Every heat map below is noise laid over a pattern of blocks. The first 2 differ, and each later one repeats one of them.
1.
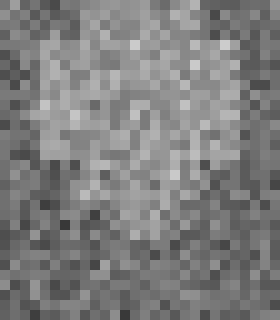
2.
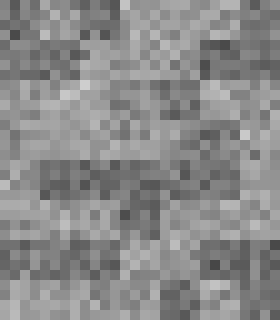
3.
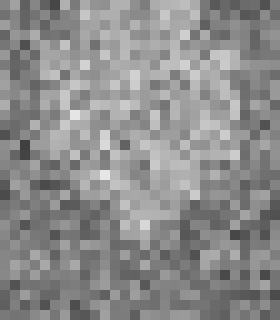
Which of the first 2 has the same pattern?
1
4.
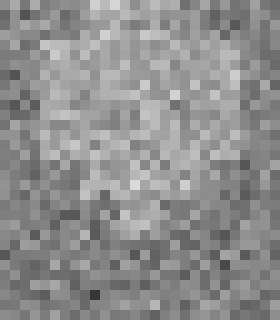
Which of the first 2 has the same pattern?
1
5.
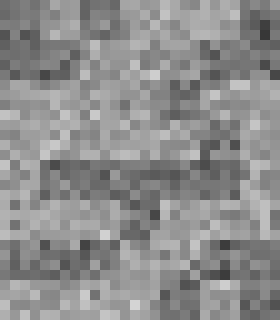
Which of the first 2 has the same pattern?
2
